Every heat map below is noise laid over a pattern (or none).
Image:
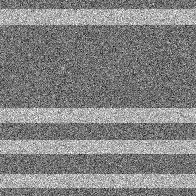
bands of rows
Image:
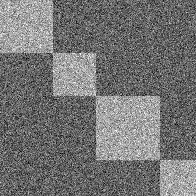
blocks along the diagonal
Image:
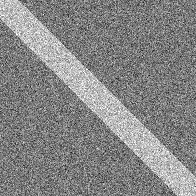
a diagonal band
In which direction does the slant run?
top left to bottom right
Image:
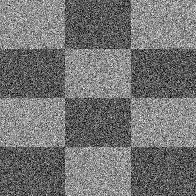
a checkerboard
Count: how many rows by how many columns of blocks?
4 by 3
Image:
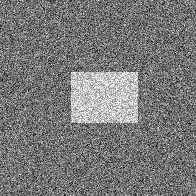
one block
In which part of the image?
centre
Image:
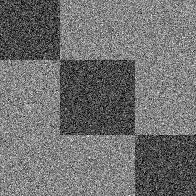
blocks along the diagonal
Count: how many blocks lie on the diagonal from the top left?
3
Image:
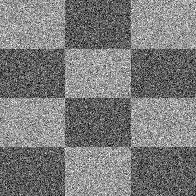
a checkerboard
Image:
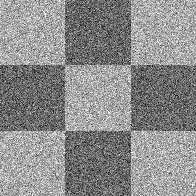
a checkerboard
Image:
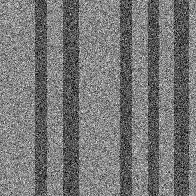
bands of columns
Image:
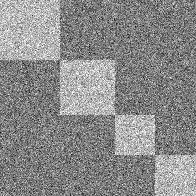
blocks along the diagonal
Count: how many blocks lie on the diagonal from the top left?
4
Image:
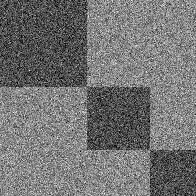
blocks along the diagonal
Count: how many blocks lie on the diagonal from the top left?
3
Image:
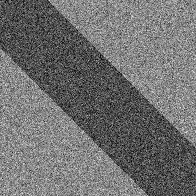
a diagonal band
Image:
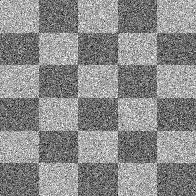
a checkerboard
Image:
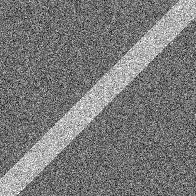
a diagonal band
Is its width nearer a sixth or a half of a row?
a sixth
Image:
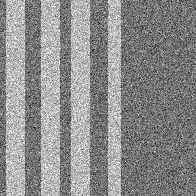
bands of columns
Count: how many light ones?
4
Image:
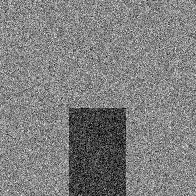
one block
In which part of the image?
bottom middle
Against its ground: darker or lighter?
darker
